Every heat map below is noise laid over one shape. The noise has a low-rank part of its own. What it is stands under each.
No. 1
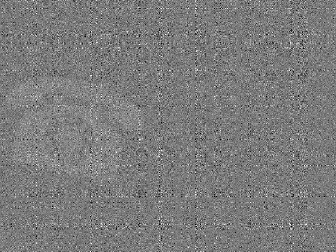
telephone
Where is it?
middle left
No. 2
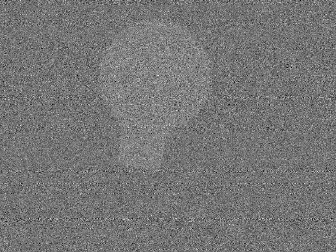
light bulb
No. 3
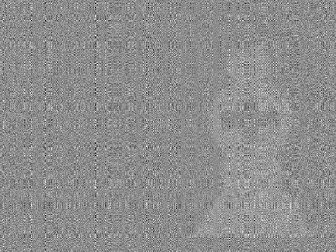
chess bishop
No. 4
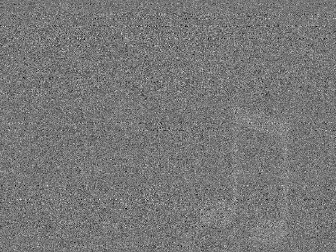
pair of musical notes
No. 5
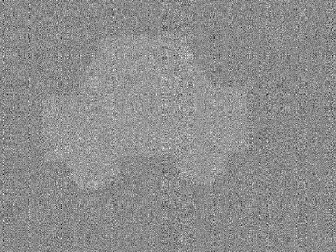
car
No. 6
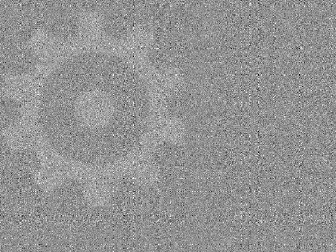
gear
